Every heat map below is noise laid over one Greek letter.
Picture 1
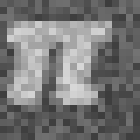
pi
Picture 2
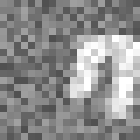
eta
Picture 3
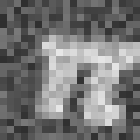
pi
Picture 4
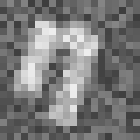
eta
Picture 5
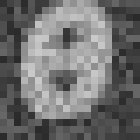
theta
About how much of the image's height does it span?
nearly all
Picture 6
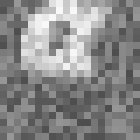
alpha
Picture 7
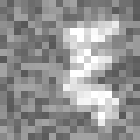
xi
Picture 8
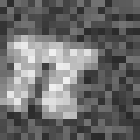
pi
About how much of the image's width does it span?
two thirds
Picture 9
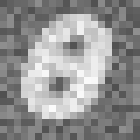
theta
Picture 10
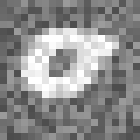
sigma
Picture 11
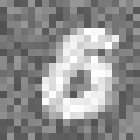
delta
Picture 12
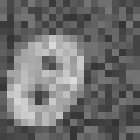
theta
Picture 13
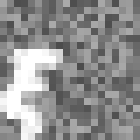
xi
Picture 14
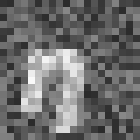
eta
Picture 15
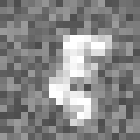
xi
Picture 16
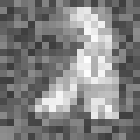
lambda
